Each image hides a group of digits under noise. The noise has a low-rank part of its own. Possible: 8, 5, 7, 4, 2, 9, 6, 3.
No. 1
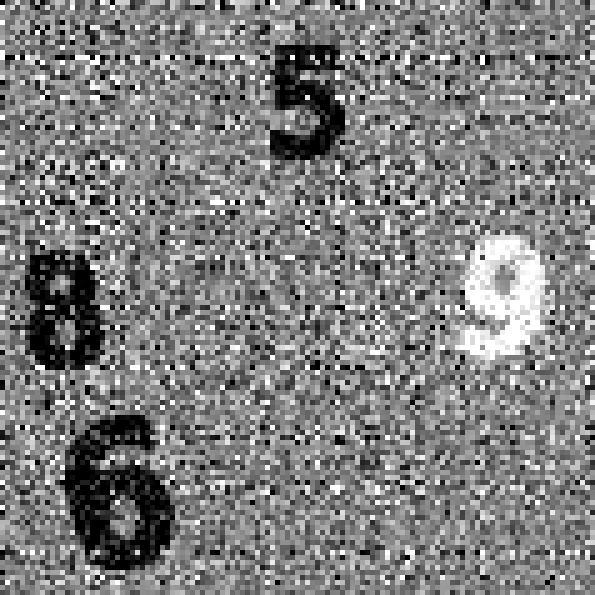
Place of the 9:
middle right
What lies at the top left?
nothing
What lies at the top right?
nothing
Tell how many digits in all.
4
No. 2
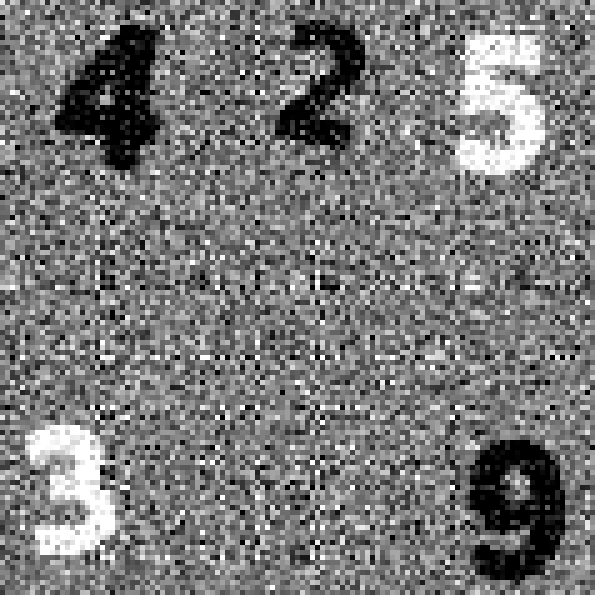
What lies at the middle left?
nothing
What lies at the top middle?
2
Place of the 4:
top left
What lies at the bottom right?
9
